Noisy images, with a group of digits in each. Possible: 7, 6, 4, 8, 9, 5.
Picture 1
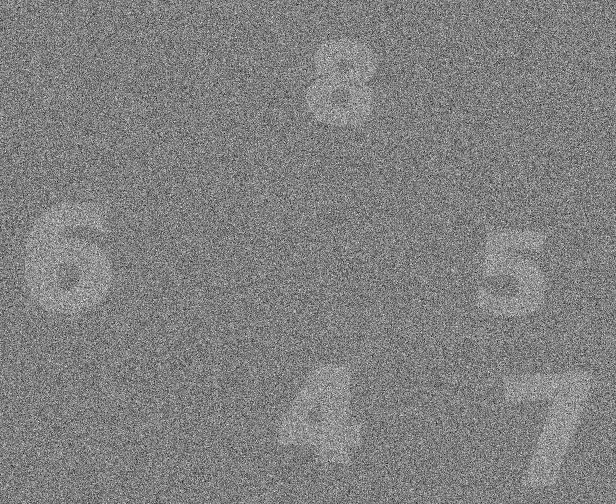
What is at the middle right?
5
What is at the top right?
nothing
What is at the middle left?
6
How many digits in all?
5
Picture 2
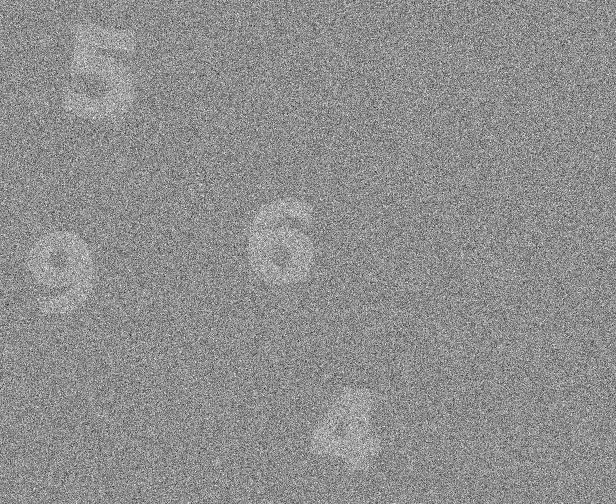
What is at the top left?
5
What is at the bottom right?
nothing
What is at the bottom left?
nothing
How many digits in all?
4
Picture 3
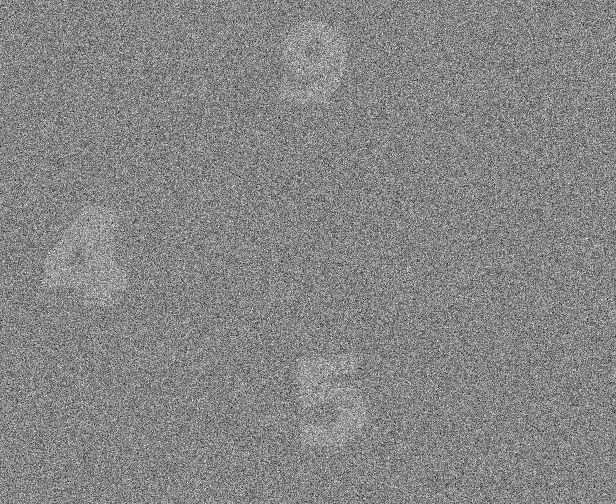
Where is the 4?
middle left
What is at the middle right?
nothing
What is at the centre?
nothing
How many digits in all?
3
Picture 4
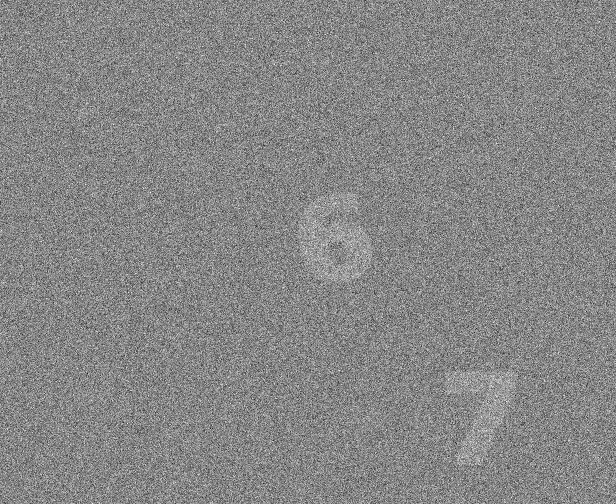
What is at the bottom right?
7
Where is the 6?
centre
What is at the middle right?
nothing
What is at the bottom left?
nothing
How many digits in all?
2
